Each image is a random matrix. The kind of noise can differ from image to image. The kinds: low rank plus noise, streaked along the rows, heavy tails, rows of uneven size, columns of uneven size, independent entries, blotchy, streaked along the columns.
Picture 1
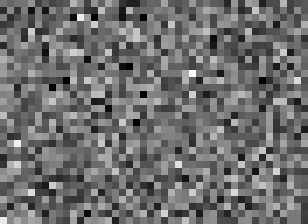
independent entries
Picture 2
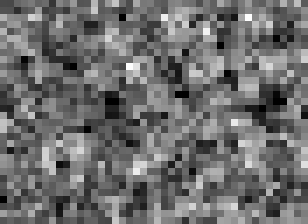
blotchy
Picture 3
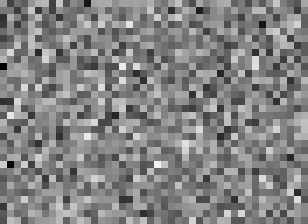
independent entries
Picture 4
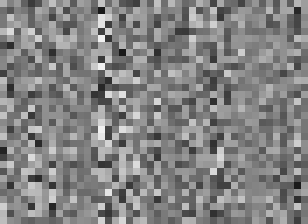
columns of uneven size
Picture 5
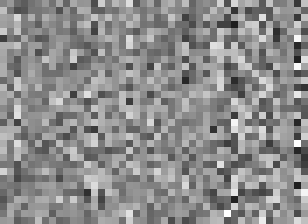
columns of uneven size
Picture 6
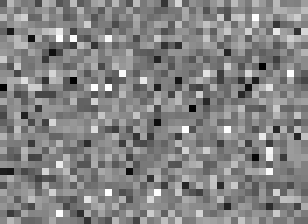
heavy tails
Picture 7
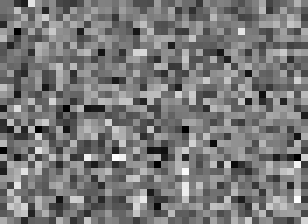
low rank plus noise
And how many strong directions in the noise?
one
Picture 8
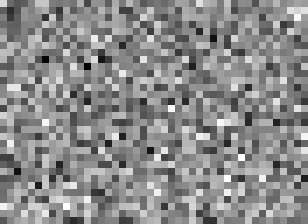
independent entries
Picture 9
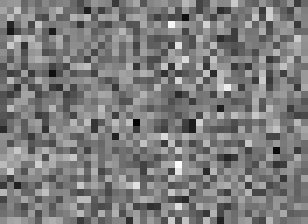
low rank plus noise
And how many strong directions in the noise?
three or four
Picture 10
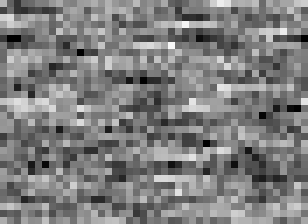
streaked along the rows
